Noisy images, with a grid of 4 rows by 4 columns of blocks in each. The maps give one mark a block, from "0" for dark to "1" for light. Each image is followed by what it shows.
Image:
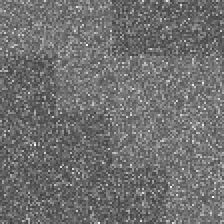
1100
0111
0011
0001
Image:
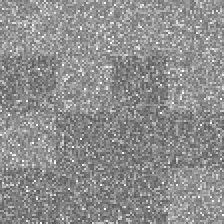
1111
0101
1000
0001
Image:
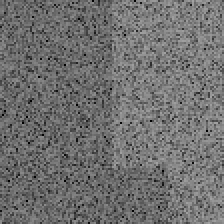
0011
0011
0011
0001
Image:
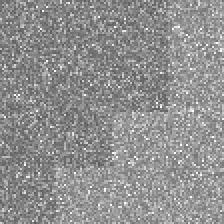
0001
0001
0011
0111
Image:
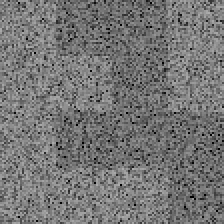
1001
1101
1000
1110
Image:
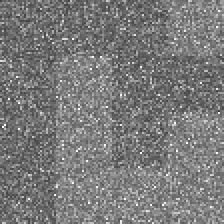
0001
0100
0101
0111
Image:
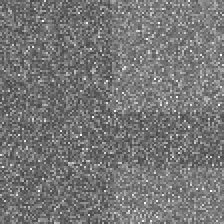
0011
0011
0000
0011
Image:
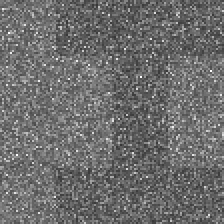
1000
1101
1101
1000
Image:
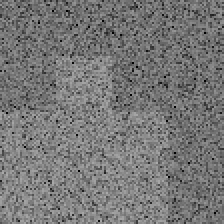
0000
0100
1110
1110
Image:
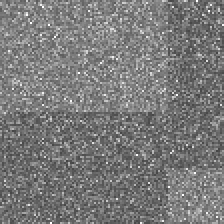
1110
1110
0000
0001
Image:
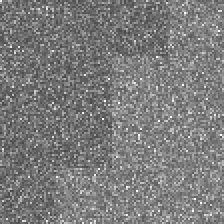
0001
0011
0011
0111
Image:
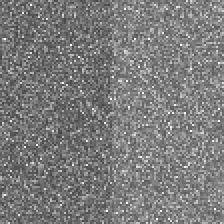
0011
0011
0011
0011
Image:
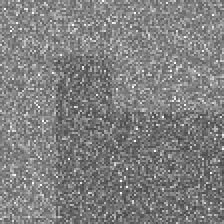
1111
1011
1000
1000
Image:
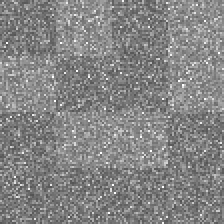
0101
1001
0110
0000
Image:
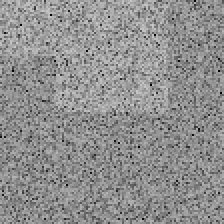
1110
0110
0000
0000
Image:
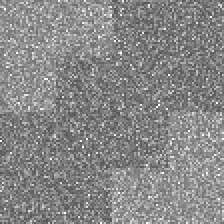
1100
1000
0001
0011
